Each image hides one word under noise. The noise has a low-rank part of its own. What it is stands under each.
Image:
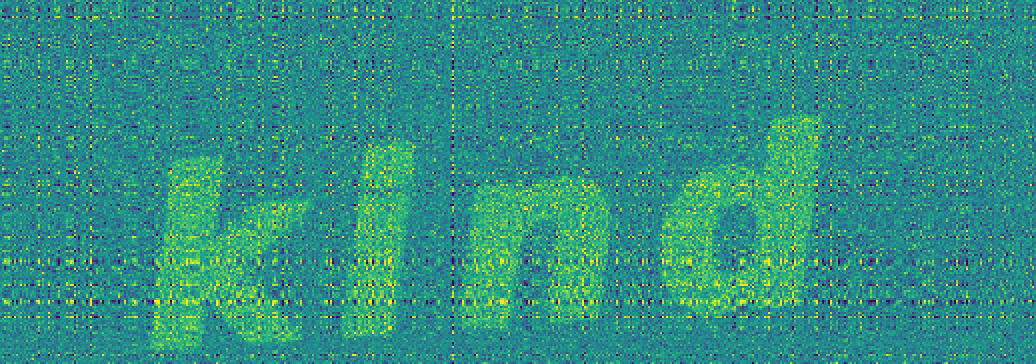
kind
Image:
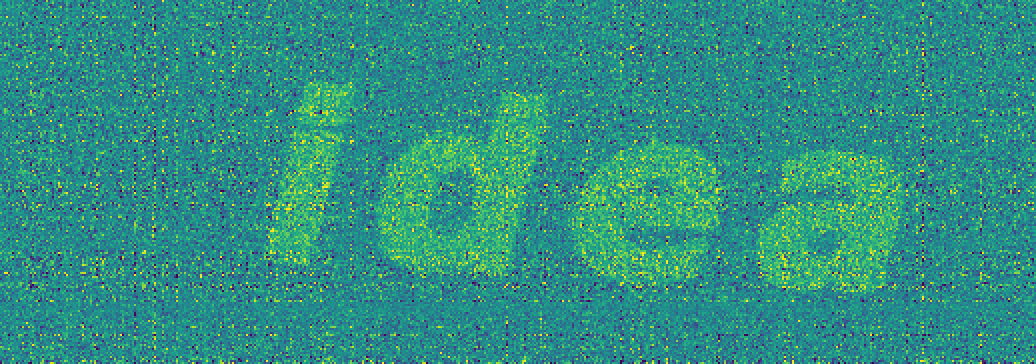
idea
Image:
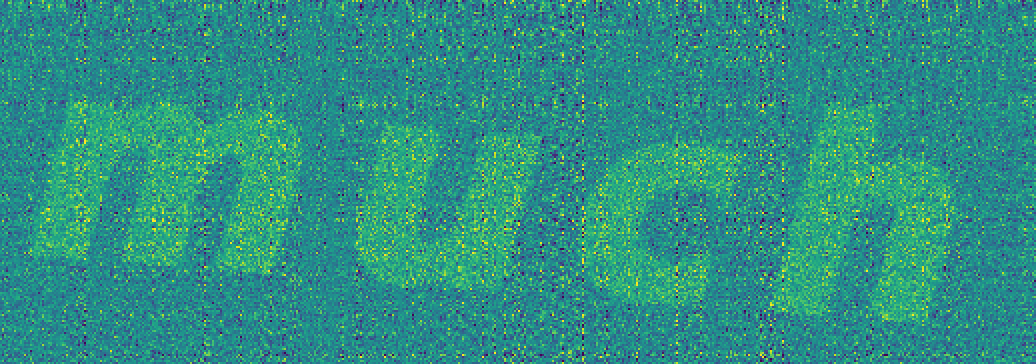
much
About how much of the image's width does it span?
nearly all
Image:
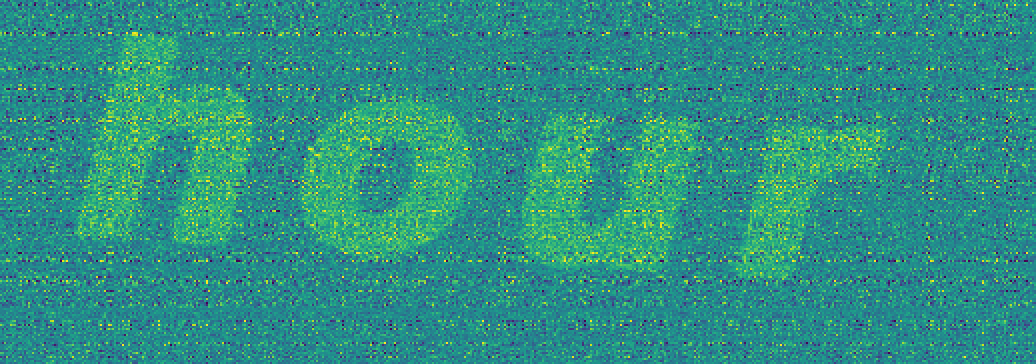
hour
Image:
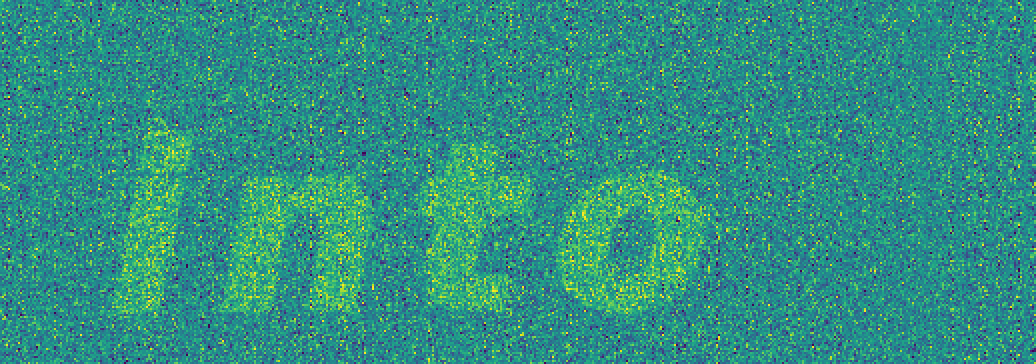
into
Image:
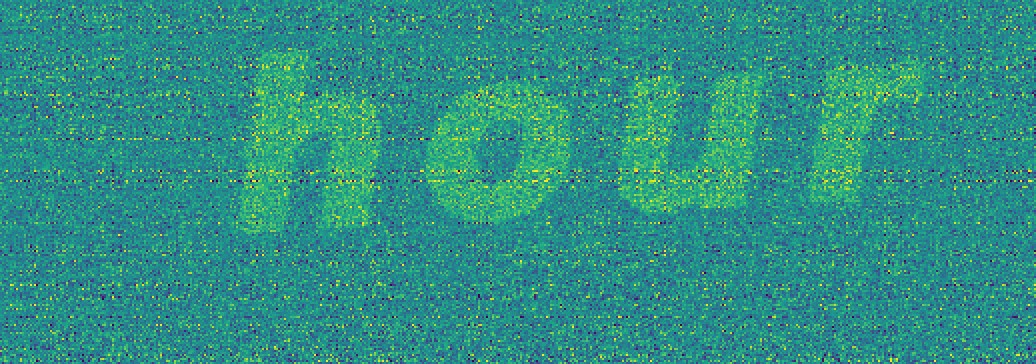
hour
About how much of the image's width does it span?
two thirds
